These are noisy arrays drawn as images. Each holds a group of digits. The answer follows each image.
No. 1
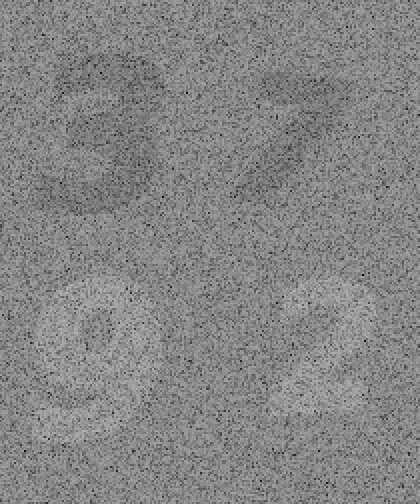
top left: dark 3; top right: dark 7; bottom left: light 9; bottom right: light 2
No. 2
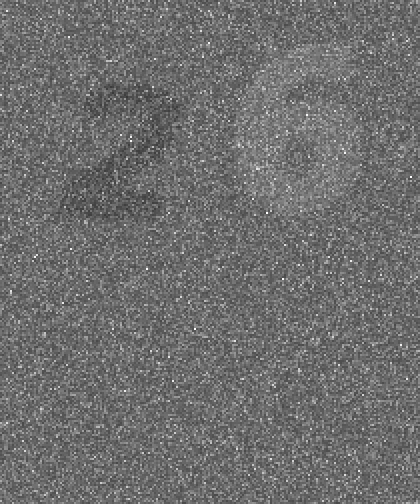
top left: dark 2; top right: light 6
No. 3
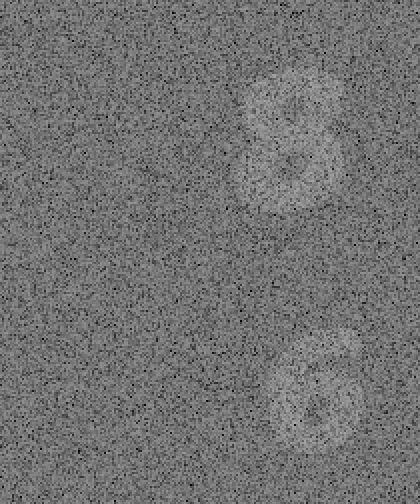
top right: light 8; bottom right: light 6
